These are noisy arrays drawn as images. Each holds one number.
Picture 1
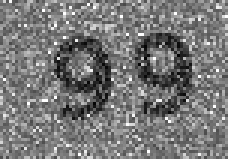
99
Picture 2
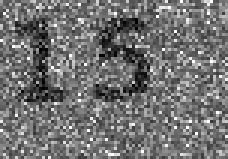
15
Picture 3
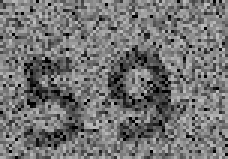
59
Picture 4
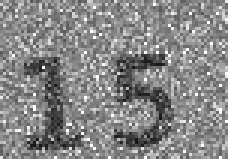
15
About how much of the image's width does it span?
two thirds
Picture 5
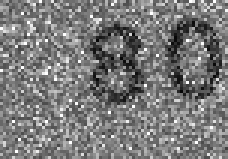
80
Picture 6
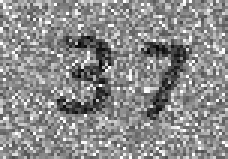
37
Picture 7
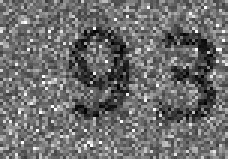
93
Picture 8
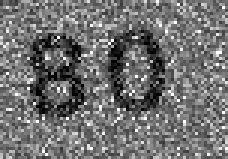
80
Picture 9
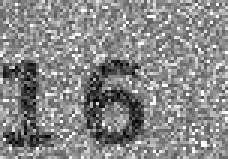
16
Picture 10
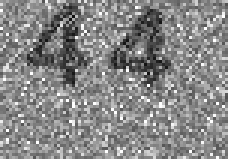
44
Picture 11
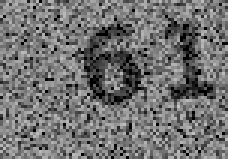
61
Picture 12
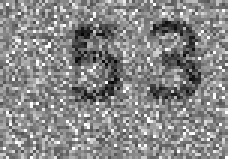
53
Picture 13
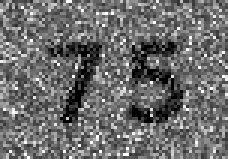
75
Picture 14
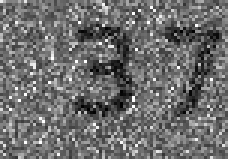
37
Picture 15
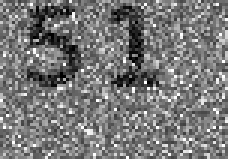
51
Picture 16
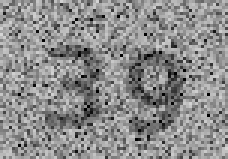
39
